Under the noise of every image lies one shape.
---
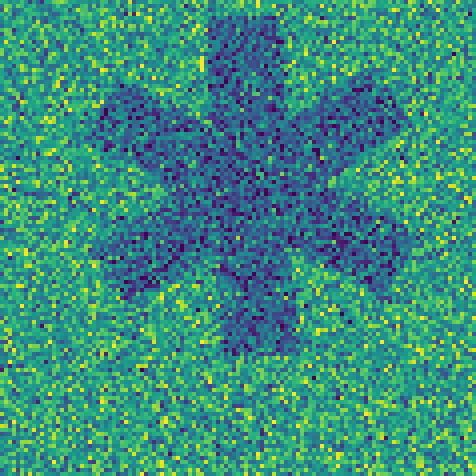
dark asterisk
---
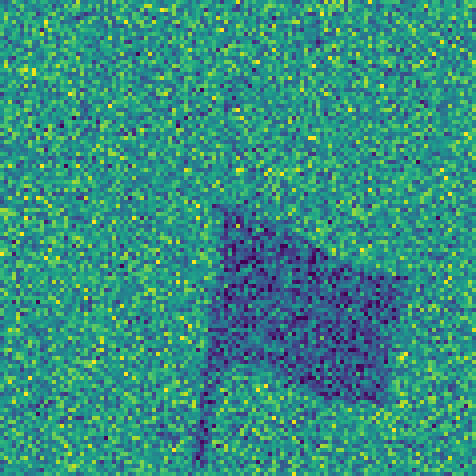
dark flag
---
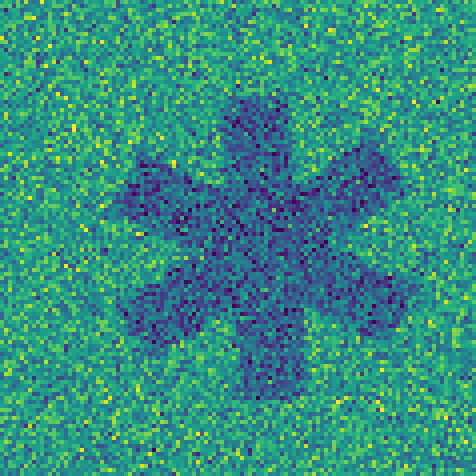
dark asterisk
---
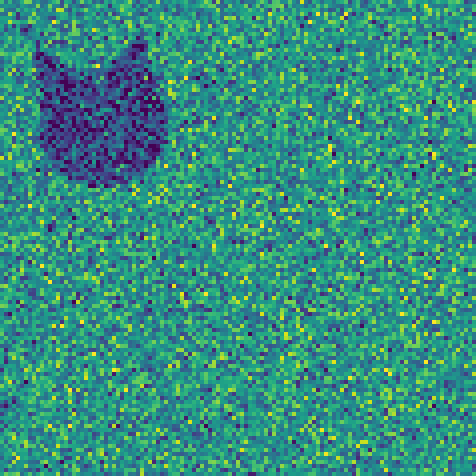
dark cat's head, top left
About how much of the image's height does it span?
a third
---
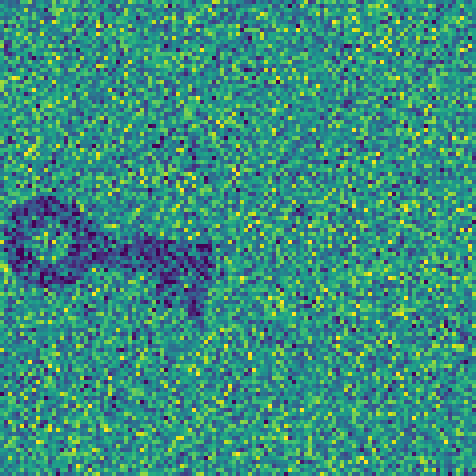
dark key, middle left
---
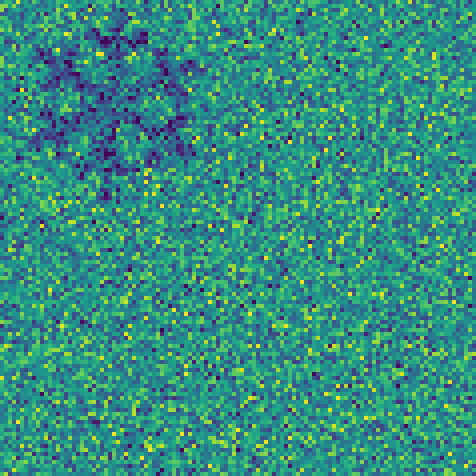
dark snowflake, top left
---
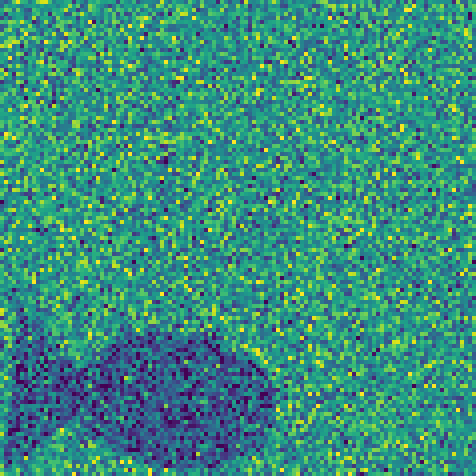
dark fish
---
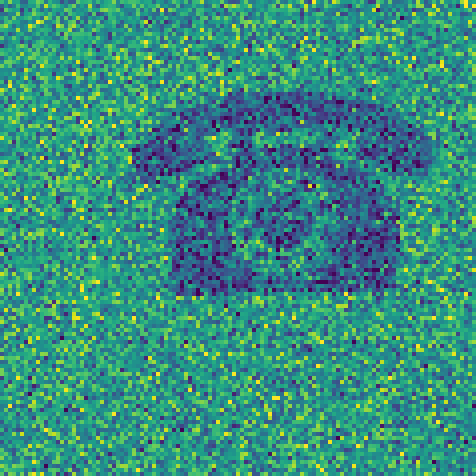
dark telephone
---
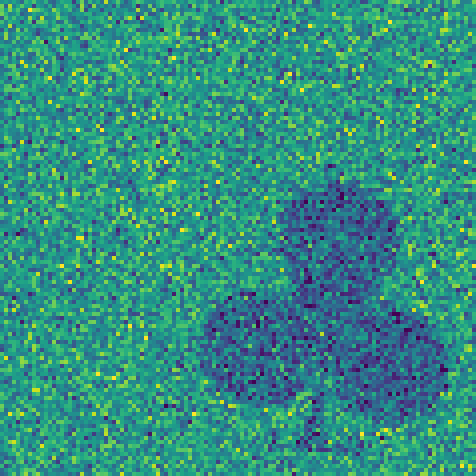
dark club
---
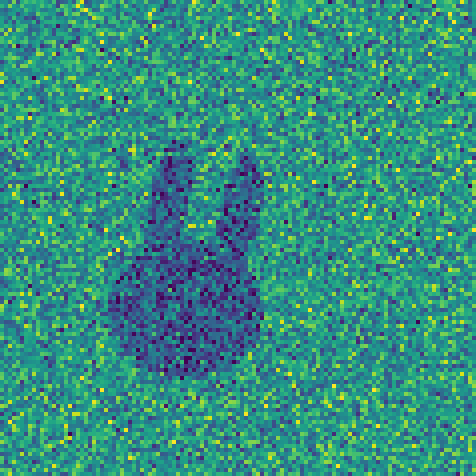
dark rabbit's head
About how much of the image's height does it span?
half
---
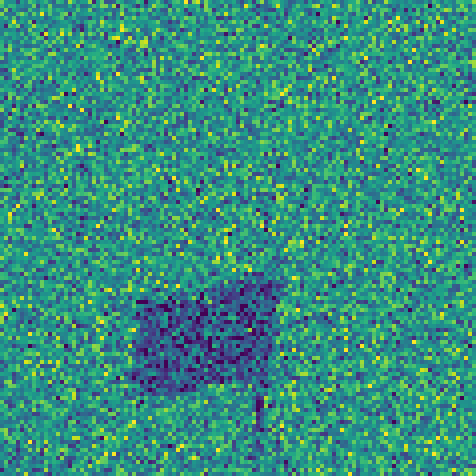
dark flag, bottom middle
